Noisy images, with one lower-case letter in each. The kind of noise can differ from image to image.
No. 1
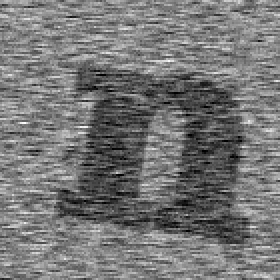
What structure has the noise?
streaked along the rows
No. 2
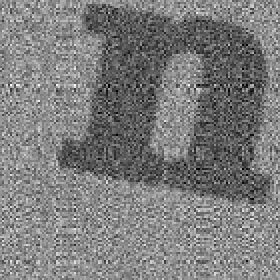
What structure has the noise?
low rank plus noise
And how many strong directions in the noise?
one
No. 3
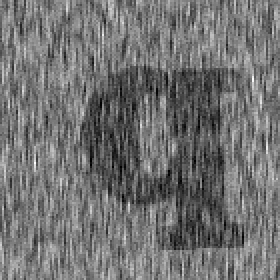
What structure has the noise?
streaked along the columns
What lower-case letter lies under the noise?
q
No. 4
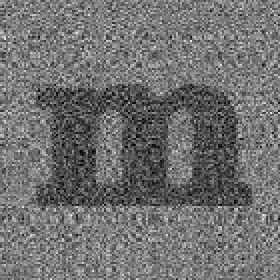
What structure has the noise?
low rank plus noise
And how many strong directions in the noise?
two
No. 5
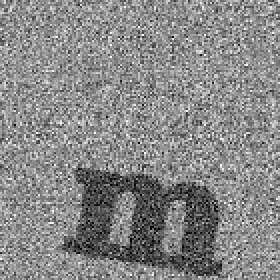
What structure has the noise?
low rank plus noise
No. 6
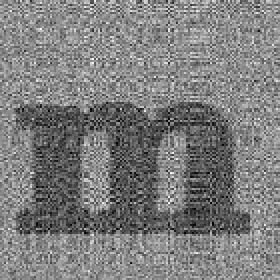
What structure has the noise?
low rank plus noise
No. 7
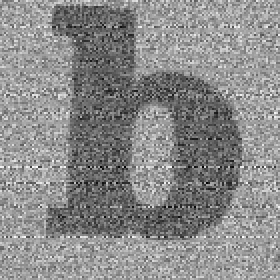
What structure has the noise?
rows of uneven size
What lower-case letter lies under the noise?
b
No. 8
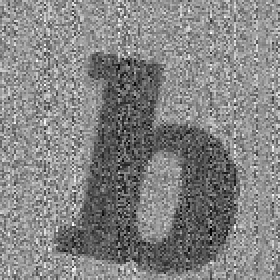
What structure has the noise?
columns of uneven size
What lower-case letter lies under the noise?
b
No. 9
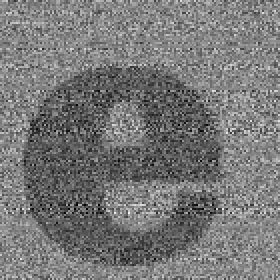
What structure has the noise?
rows of uneven size
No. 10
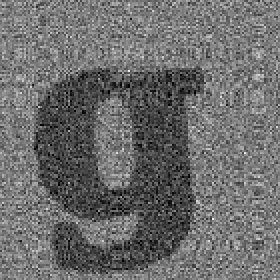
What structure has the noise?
low rank plus noise
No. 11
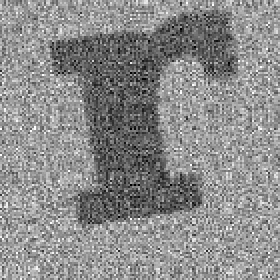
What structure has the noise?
low rank plus noise
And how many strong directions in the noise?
two
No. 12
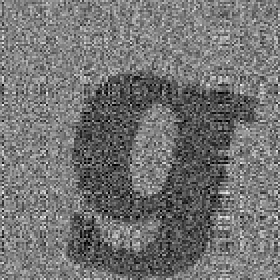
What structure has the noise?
low rank plus noise
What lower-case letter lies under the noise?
g
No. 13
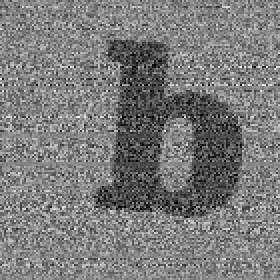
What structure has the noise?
rows of uneven size
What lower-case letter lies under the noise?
b
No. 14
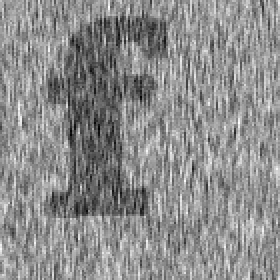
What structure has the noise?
streaked along the columns
